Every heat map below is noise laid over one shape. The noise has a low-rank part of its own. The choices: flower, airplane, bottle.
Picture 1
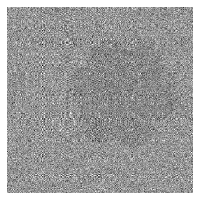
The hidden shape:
flower
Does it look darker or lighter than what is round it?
darker
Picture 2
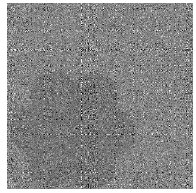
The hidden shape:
flower
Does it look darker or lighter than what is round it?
darker
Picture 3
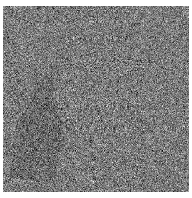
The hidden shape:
bottle
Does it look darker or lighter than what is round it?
darker
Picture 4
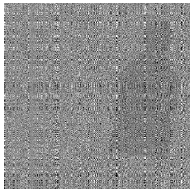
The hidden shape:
bottle
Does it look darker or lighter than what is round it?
darker
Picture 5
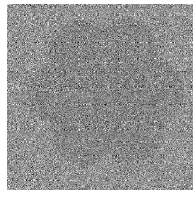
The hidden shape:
flower
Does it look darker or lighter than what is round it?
darker
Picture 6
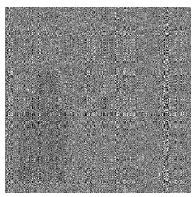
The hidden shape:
bottle
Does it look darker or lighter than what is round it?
darker
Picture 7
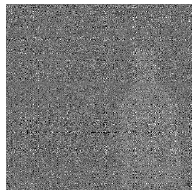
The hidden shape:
bottle
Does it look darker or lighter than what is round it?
lighter
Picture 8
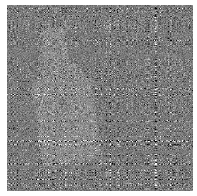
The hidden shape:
bottle
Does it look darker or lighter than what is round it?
lighter
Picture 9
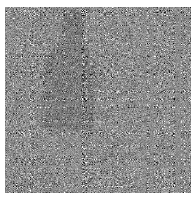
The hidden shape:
bottle
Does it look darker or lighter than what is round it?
darker
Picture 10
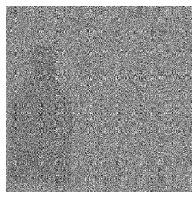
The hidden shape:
bottle
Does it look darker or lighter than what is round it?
darker
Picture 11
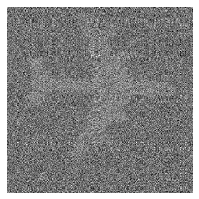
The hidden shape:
airplane
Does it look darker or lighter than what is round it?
lighter
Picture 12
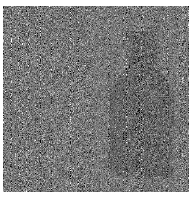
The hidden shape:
bottle
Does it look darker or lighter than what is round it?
darker
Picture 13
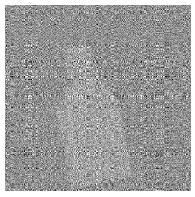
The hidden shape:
bottle
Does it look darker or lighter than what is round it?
lighter
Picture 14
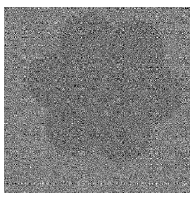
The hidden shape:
flower
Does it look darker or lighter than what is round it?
darker
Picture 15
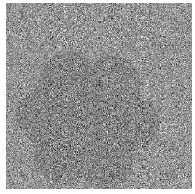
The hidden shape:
flower
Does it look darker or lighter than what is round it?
darker
